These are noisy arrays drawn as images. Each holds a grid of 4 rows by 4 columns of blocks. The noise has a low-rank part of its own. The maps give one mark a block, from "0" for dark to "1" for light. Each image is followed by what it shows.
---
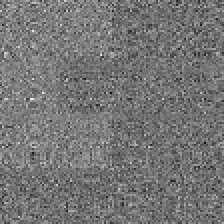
1 1 0 0
1 0 0 0
1 1 0 0
0 0 0 0
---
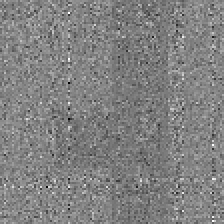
1 1 0 1
1 1 0 1
1 0 0 1
1 1 0 1
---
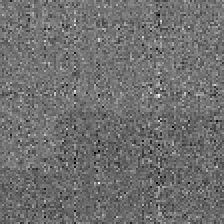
1 1 1 1
1 1 1 1
1 0 0 0
0 0 0 0
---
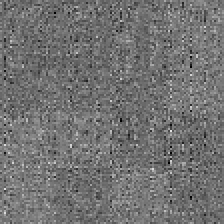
0 0 0 1
0 0 0 1
1 1 0 0
1 0 1 0
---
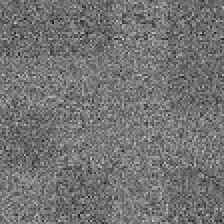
0 0 1 0
1 1 1 0
0 1 1 1
1 0 1 0
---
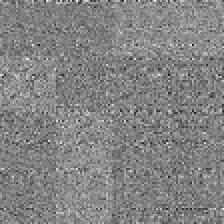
0 0 1 1
1 0 0 0
0 1 0 0
0 1 0 0
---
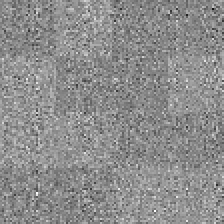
0 1 0 0
1 0 0 1
1 1 0 0
0 0 1 1
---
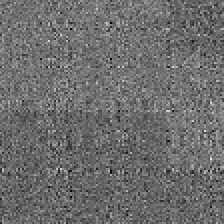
1 1 1 0
1 1 1 1
0 0 0 1
0 0 0 0
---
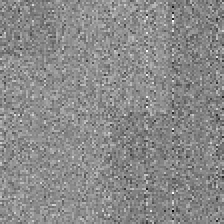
0 1 1 0
1 1 1 0
1 1 0 0
1 1 0 0
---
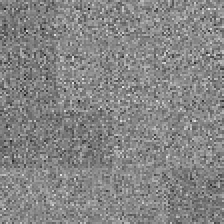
0 1 1 1
0 1 1 1
0 0 1 1
1 1 1 0
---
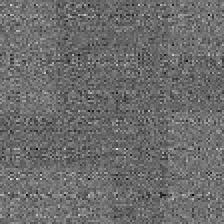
1 0 0 1
1 0 0 0
0 0 0 1
1 1 0 1
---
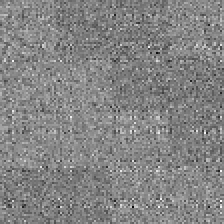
1 0 0 1
1 1 0 0
1 1 1 0
0 0 1 1
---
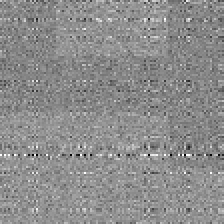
0 1 1 0
0 0 0 0
1 1 1 0
1 1 1 1
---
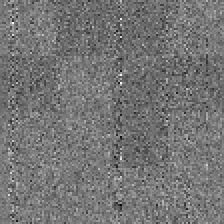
1 0 0 1
0 1 0 0
1 1 0 1
1 1 1 1
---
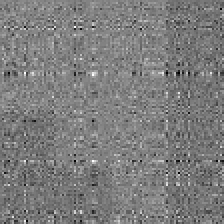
1 1 1 0
1 1 1 0
0 1 1 0
0 0 1 0
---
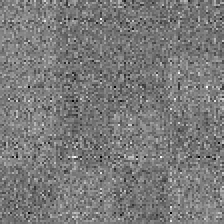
1 0 0 0
1 0 0 1
1 0 1 0
0 1 0 1
